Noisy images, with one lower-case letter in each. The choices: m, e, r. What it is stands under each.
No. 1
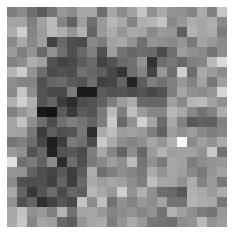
r
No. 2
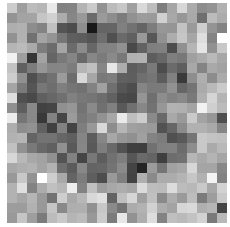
e
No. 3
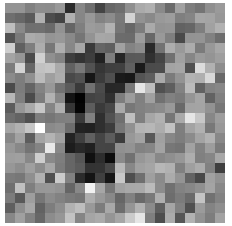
r
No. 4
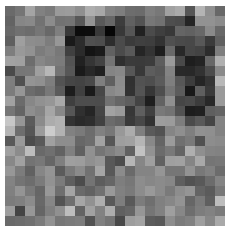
m
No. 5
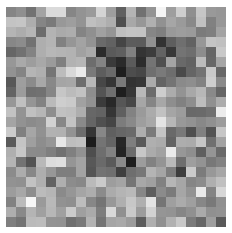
r
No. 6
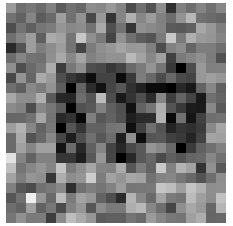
m
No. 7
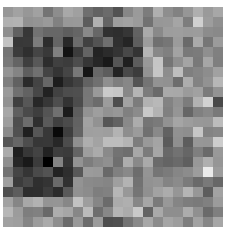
r
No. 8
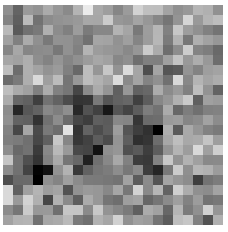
m
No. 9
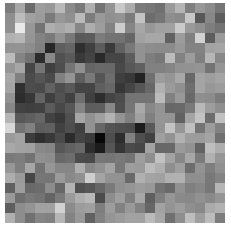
e
